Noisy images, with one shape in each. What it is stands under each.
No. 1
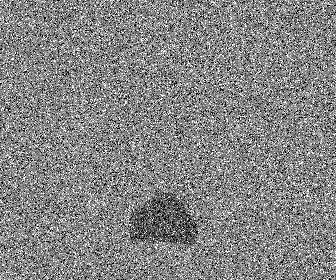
cloud
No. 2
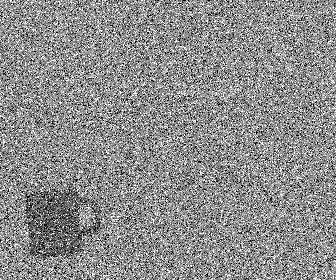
cup
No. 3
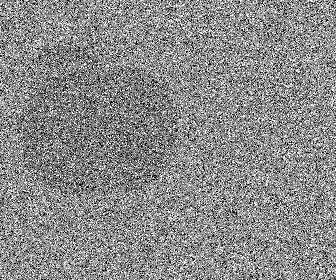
apple
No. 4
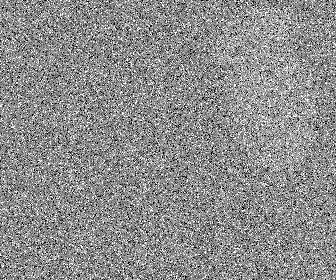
footprint
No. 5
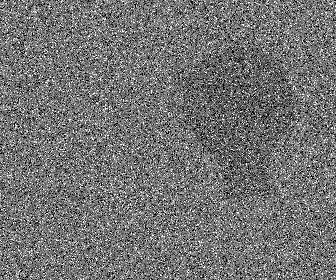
light bulb
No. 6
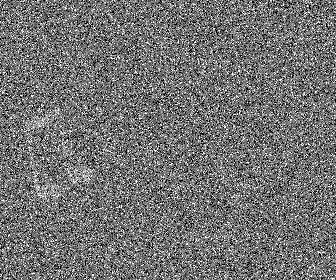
pair of musical notes
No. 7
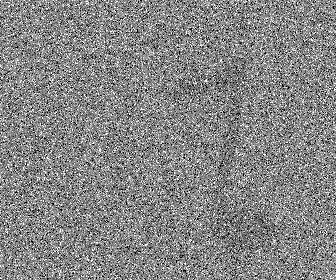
musical note
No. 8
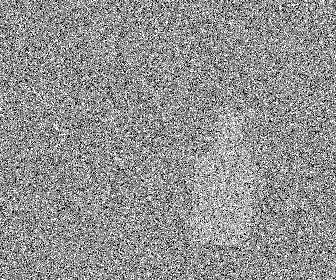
bottle
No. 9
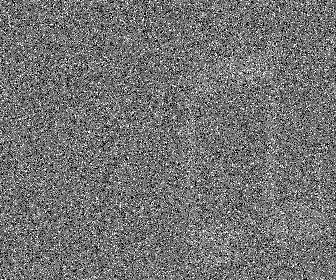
pair of musical notes
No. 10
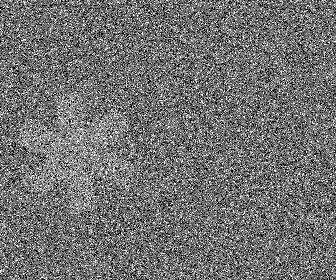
asterisk
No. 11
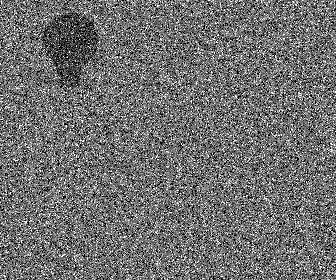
light bulb
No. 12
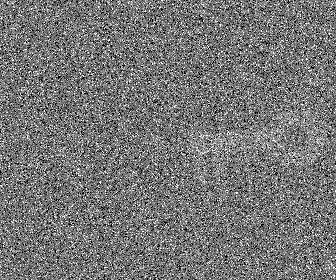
key
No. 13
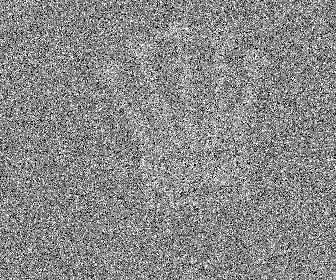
chess queen
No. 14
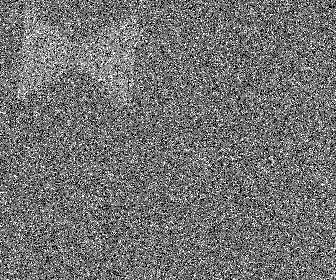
bow tie
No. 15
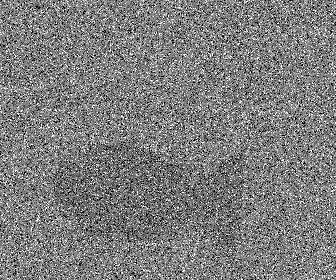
fish
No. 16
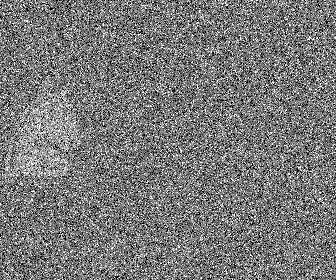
chess knight
